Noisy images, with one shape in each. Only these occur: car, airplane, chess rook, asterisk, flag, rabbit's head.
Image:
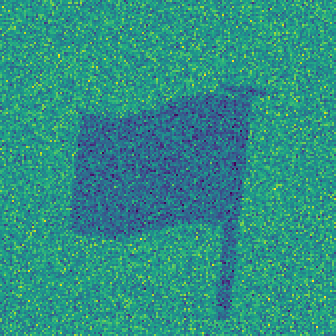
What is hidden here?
dark flag
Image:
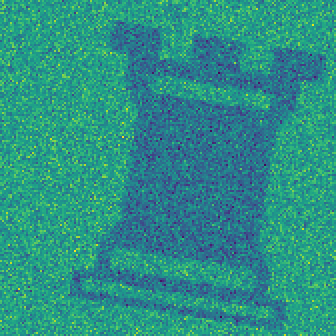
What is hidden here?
dark chess rook
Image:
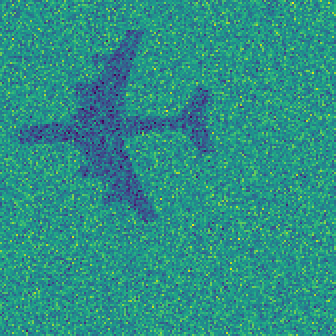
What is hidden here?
dark airplane
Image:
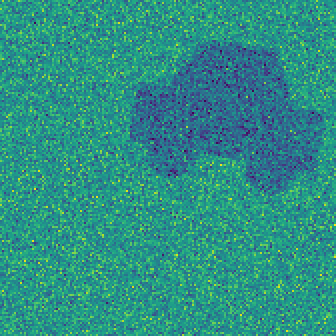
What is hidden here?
dark car
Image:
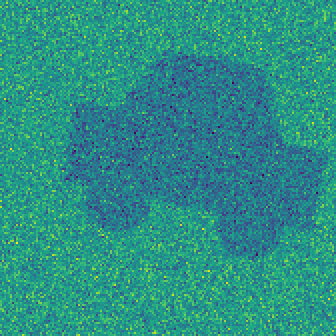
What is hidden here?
dark car
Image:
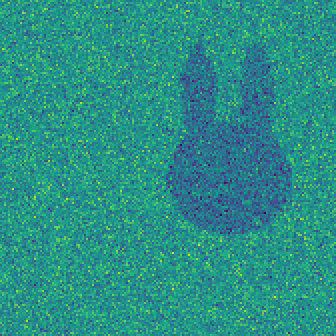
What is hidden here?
dark rabbit's head
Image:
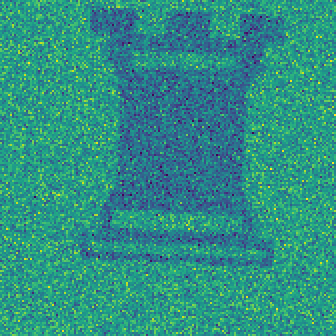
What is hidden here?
dark chess rook
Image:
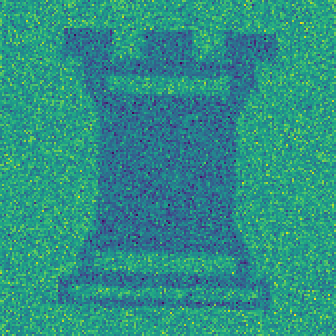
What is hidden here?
dark chess rook
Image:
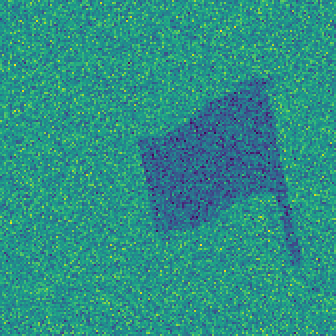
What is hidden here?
dark flag
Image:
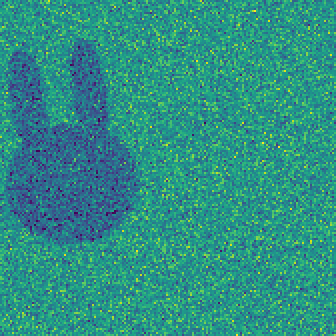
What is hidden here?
dark rabbit's head
